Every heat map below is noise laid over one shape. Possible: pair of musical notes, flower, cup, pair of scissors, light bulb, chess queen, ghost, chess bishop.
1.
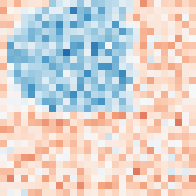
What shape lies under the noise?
ghost
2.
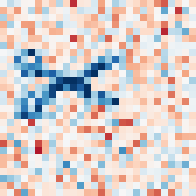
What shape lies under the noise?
pair of scissors
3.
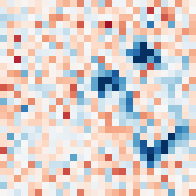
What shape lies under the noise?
pair of musical notes
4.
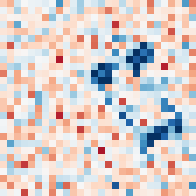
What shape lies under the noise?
pair of musical notes
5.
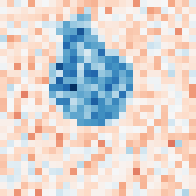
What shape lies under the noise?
light bulb
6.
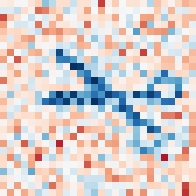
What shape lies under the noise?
pair of scissors
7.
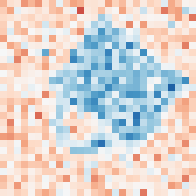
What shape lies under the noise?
cup
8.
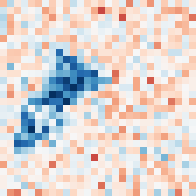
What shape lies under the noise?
chess bishop
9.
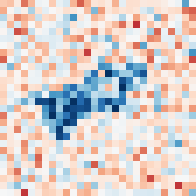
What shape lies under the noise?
chess bishop
